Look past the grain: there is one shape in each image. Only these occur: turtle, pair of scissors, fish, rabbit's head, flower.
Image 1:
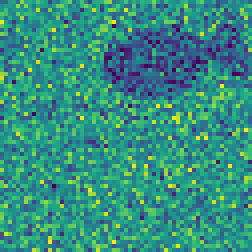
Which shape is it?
fish
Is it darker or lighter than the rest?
darker
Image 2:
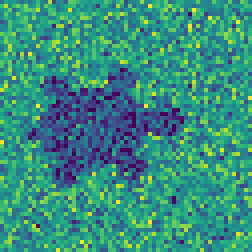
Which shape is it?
turtle
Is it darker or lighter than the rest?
darker
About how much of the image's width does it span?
two thirds
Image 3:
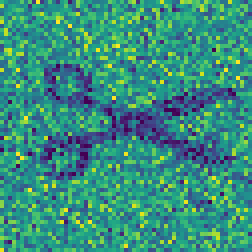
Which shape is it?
pair of scissors
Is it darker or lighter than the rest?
darker
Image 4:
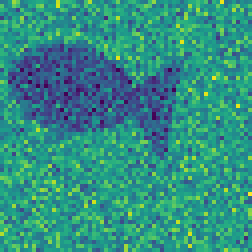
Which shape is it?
fish
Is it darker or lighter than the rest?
darker
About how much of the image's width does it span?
two thirds
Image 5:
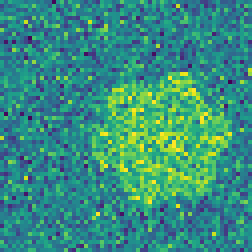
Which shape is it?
flower
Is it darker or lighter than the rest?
lighter
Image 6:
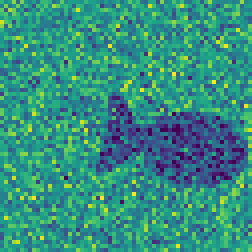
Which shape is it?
fish
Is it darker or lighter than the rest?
darker
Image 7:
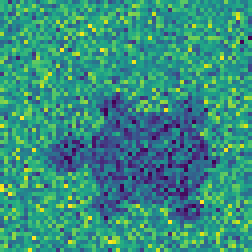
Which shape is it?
turtle
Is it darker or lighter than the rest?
darker
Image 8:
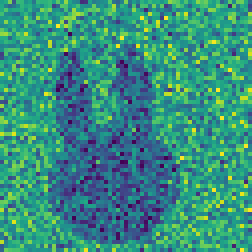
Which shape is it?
rabbit's head
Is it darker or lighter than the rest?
darker
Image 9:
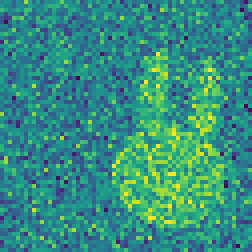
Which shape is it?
rabbit's head
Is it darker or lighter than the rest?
lighter
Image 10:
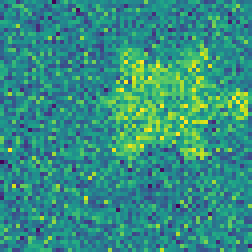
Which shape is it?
turtle
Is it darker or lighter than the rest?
lighter
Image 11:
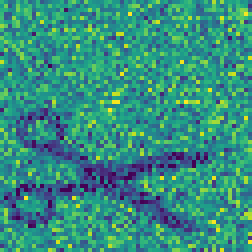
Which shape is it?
pair of scissors
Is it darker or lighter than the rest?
darker
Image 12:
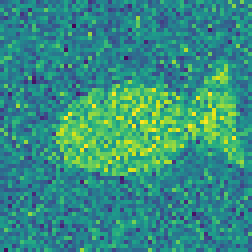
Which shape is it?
fish
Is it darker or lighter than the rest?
lighter
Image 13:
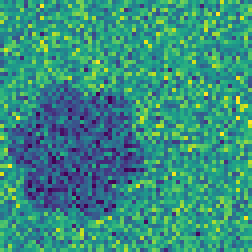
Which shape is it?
flower
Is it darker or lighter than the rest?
darker
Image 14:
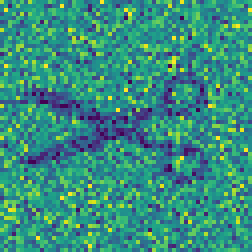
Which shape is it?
pair of scissors
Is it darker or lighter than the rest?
darker
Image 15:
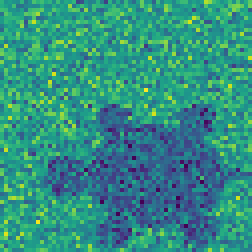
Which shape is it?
turtle
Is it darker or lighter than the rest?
darker
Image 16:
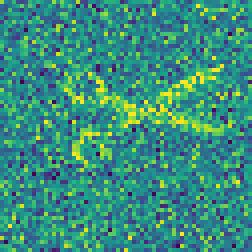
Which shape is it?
pair of scissors
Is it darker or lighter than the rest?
lighter
